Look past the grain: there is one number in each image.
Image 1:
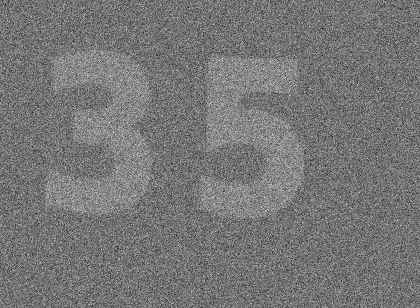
35
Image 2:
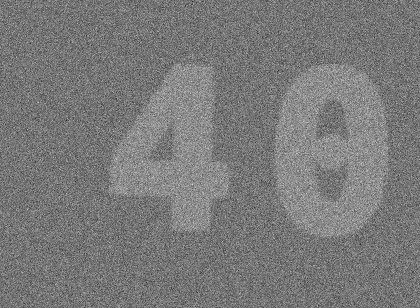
40
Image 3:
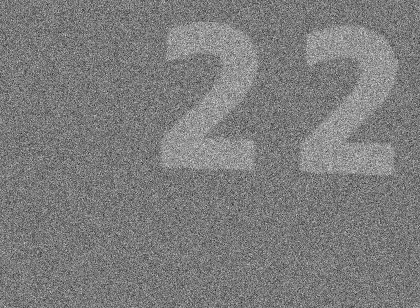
22
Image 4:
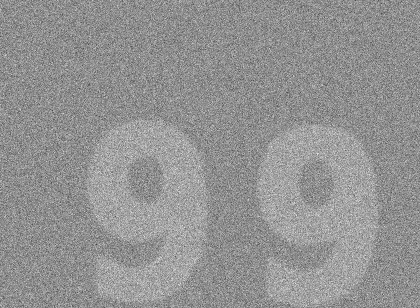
99
